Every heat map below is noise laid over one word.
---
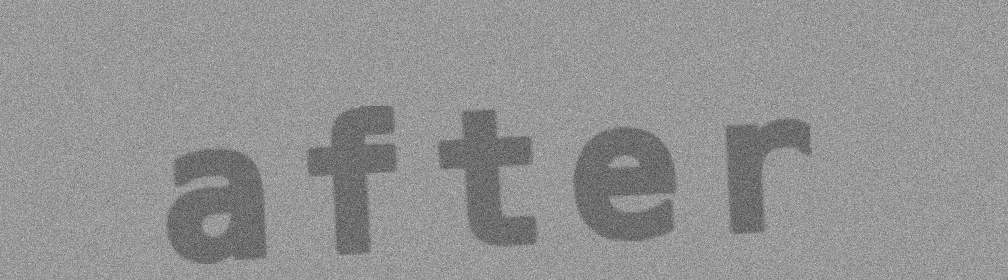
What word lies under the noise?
after
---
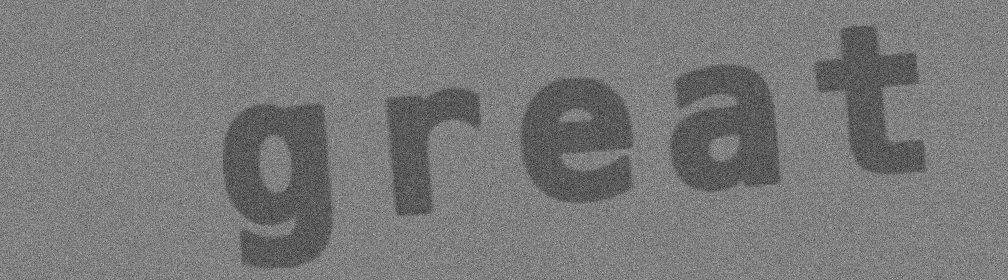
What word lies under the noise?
great
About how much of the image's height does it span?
nearly all
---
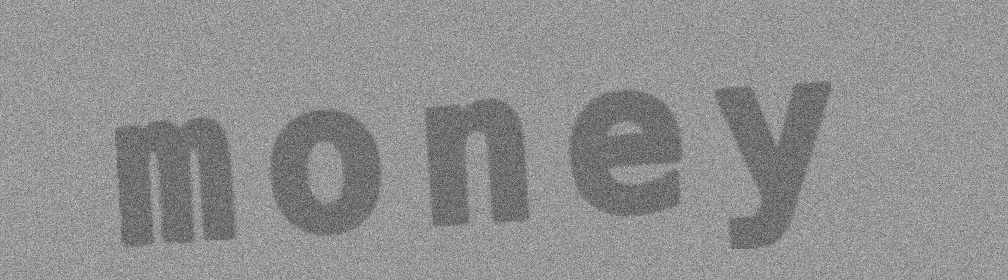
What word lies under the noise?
money
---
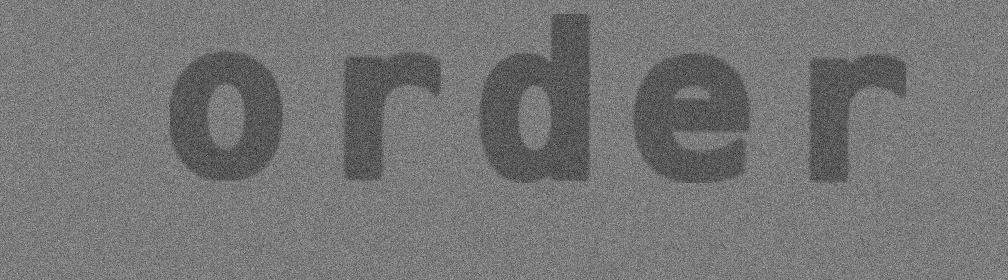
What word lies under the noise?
order
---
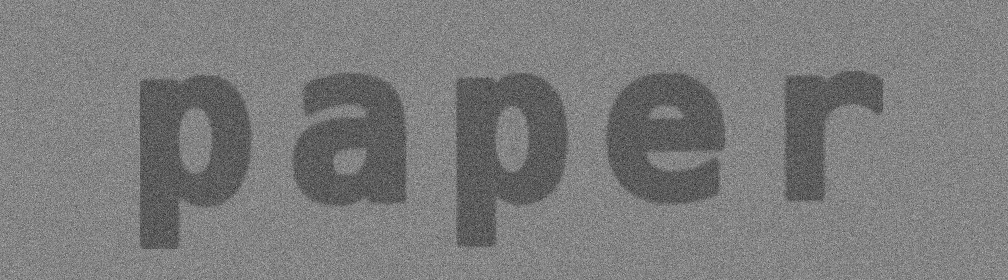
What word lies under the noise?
paper
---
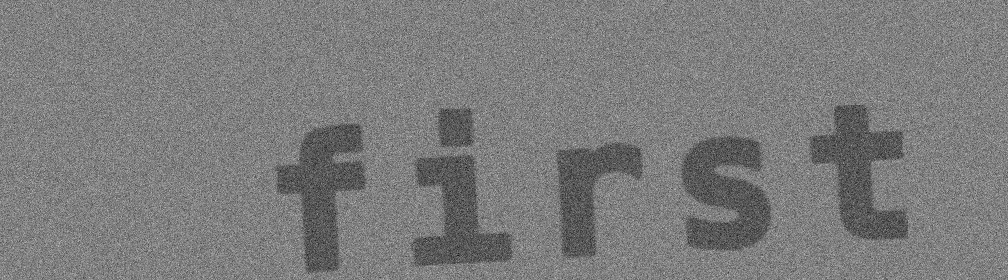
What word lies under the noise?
first
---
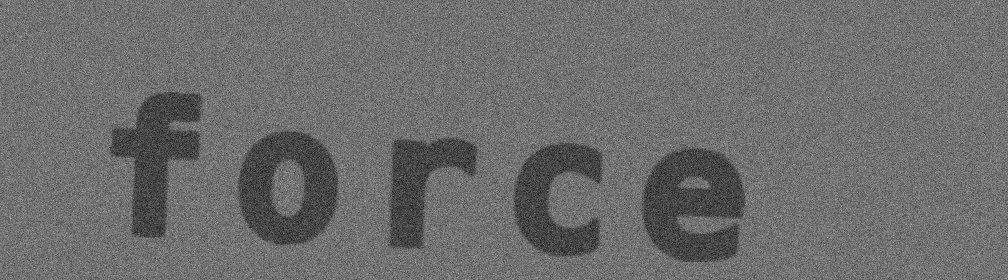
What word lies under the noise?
force
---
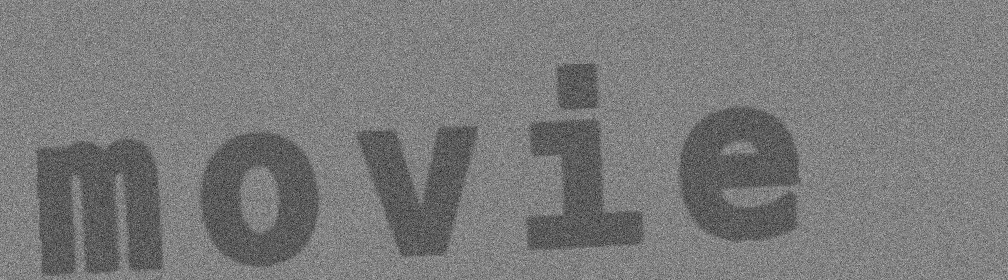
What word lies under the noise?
movie
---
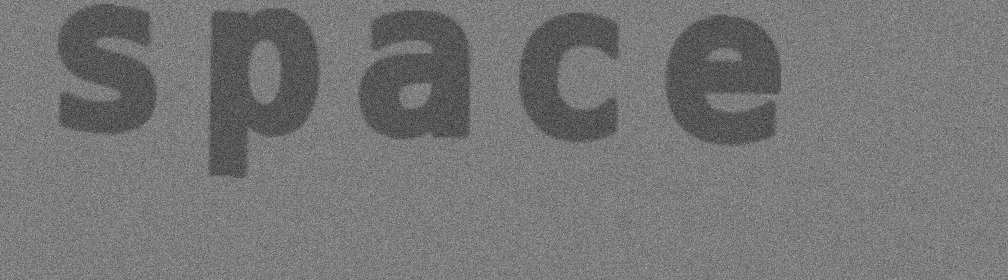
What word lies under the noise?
space
